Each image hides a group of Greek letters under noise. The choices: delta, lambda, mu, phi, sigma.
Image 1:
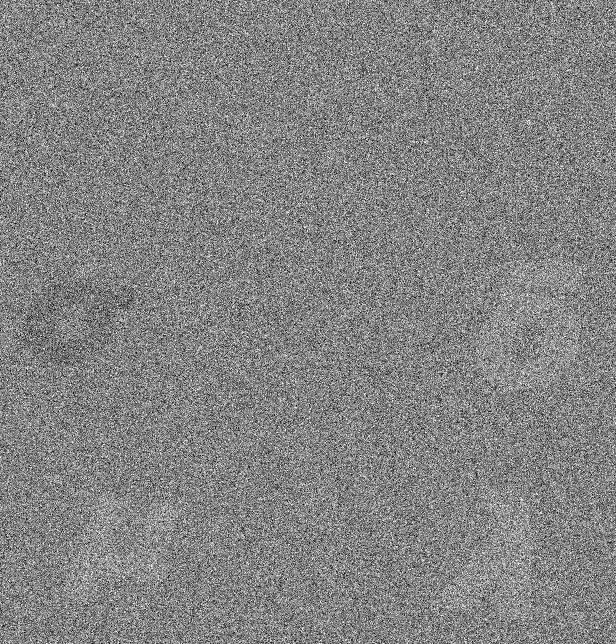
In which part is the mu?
bottom left
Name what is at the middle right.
delta
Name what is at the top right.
nothing
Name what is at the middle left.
sigma
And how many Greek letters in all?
4
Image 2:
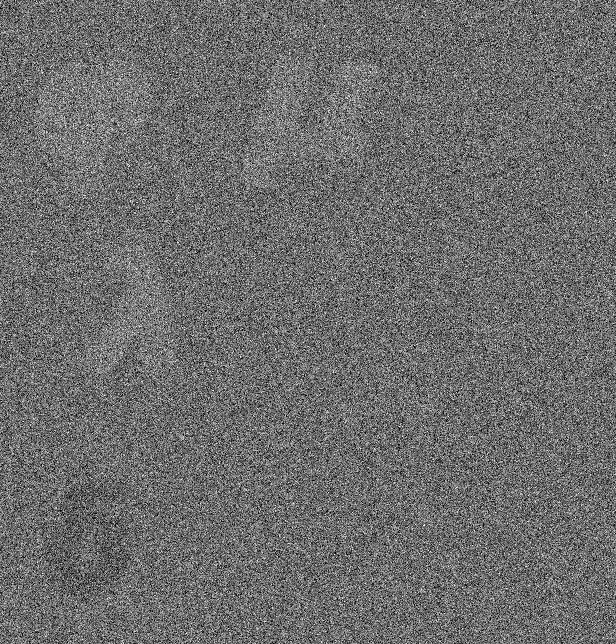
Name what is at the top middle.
mu
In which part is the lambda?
middle left
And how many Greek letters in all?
4
